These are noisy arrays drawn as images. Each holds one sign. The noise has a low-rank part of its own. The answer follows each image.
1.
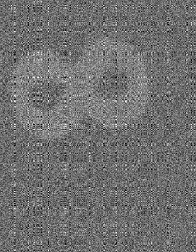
infinity sign
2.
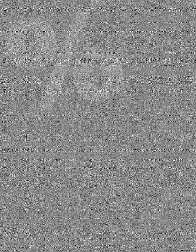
percent sign
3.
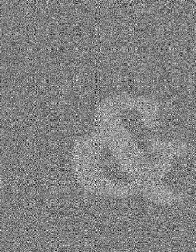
ampersand
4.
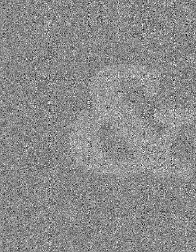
ampersand
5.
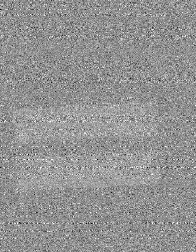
equals sign
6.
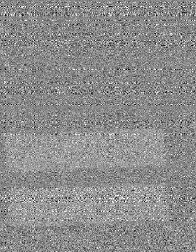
equals sign
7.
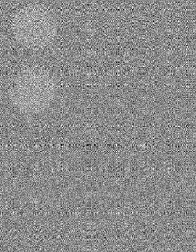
colon
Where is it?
top left
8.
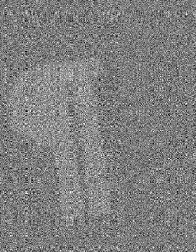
pilcrow
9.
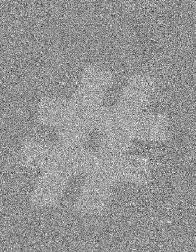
hash sign
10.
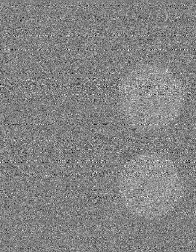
colon
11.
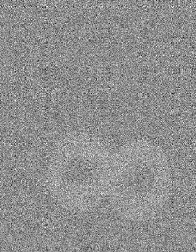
infinity sign
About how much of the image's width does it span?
two thirds
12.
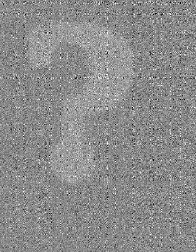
question mark
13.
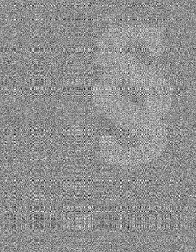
section sign
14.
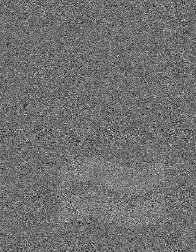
approximately sign
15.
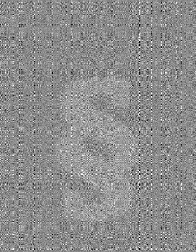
section sign
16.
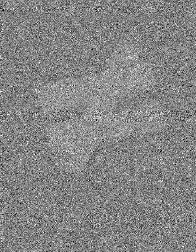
not-equal sign
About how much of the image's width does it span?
two thirds
